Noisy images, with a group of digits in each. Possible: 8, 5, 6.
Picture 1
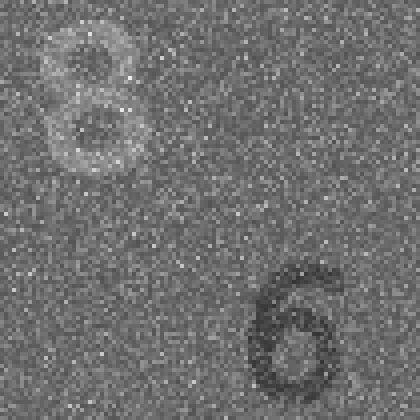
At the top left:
8
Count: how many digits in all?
2
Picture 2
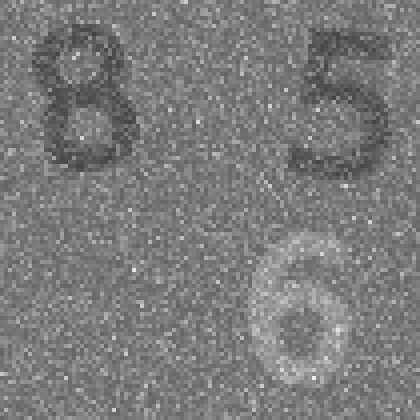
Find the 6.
bottom right
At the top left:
8
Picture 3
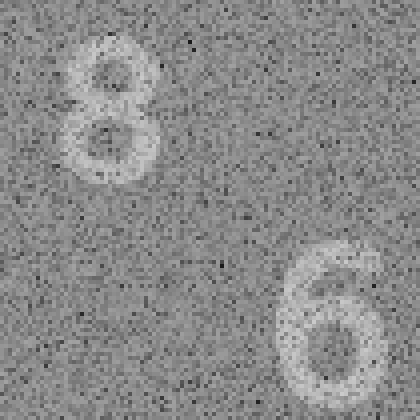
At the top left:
8
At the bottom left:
nothing
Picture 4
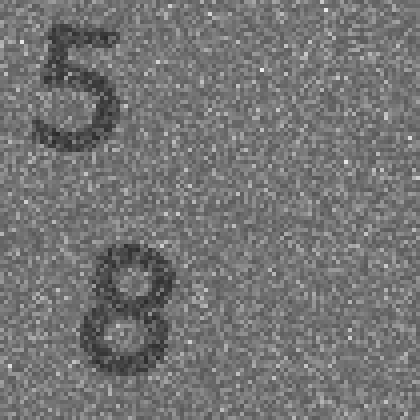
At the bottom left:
8
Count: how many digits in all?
2
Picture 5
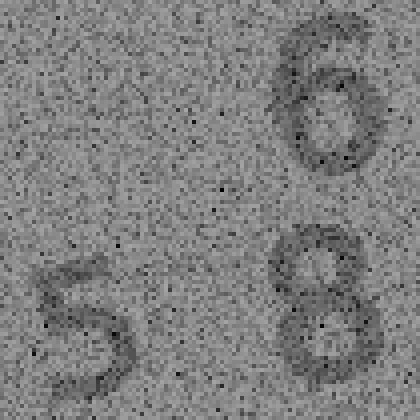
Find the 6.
top right
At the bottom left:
5
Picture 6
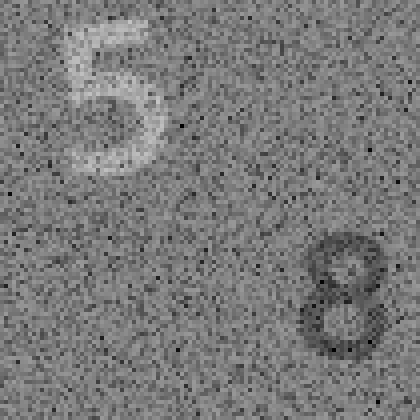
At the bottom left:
nothing
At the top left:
5
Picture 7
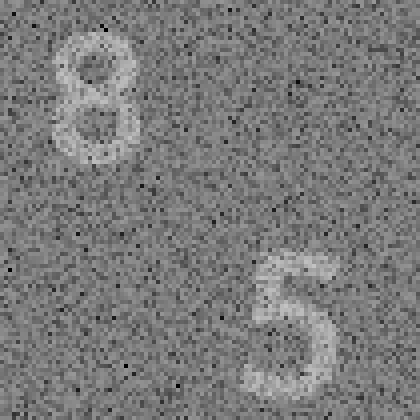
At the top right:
nothing
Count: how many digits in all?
2
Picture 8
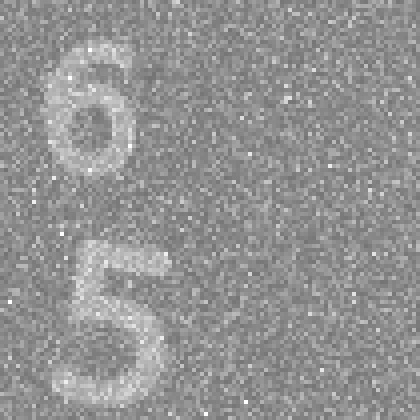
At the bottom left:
5
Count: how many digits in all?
2
